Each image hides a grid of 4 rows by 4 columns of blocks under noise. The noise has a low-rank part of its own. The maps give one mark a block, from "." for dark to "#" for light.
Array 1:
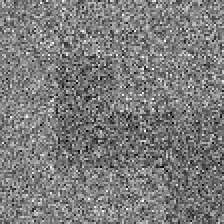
####
#.##
#...
###.
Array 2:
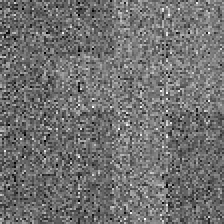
..##
.###
..#.
..#.
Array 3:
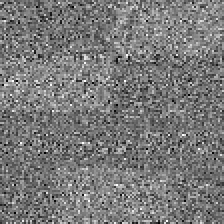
..##
##..
....
.##.
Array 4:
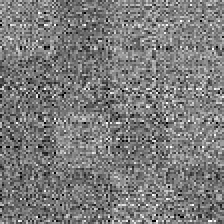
#.##
..##
.#.#
..#.
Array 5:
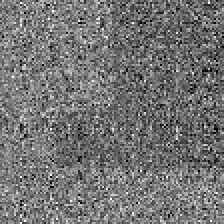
##..
##..
#...
####
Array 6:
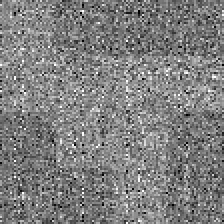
#...
####
.##.
..#.
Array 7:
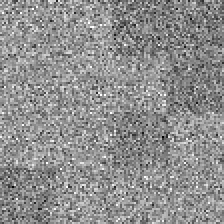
##..
###.
##.#
.###
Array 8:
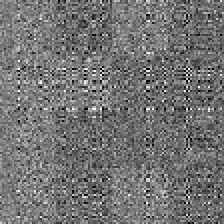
#.#.
##..
#...
#.#.
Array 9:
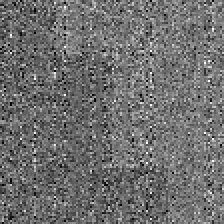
.###
..##
..##
...#
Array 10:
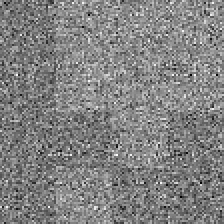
.###
.###
..#.
.#..
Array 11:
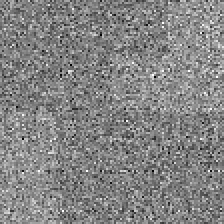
...#
..##
#...
#...
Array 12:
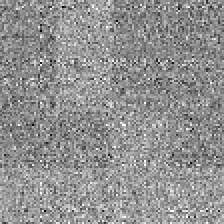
.#..
.#..
..#.
####
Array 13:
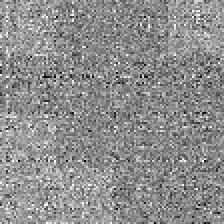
#..#
....
#...
##..
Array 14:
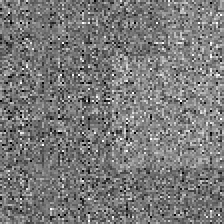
...#
..##
..##
....
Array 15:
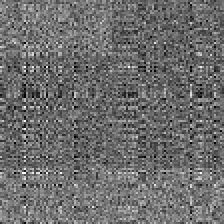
##..
....
....
####
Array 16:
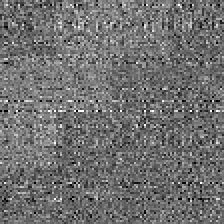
.##.
##..
#...
....
